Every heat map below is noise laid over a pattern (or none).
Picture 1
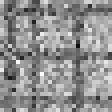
bands of rows crossing bands of columns
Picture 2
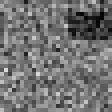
one block
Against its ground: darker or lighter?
darker
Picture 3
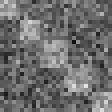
blocks along the diagonal
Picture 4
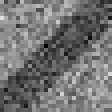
a diagonal band
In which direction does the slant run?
bottom left to top right
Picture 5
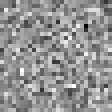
only noise
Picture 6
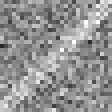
a diagonal band
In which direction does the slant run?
bottom left to top right
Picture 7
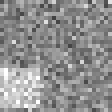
one block
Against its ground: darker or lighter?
lighter
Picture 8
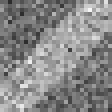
a diagonal band
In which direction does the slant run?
bottom left to top right
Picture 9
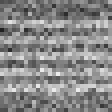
bands of rows
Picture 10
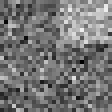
one block
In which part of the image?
top right
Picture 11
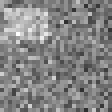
one block
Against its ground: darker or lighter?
lighter
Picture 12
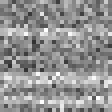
bands of rows
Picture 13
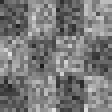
a checkerboard
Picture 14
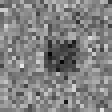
one block
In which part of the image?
centre
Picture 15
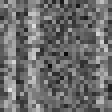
bands of columns
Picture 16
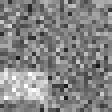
one block
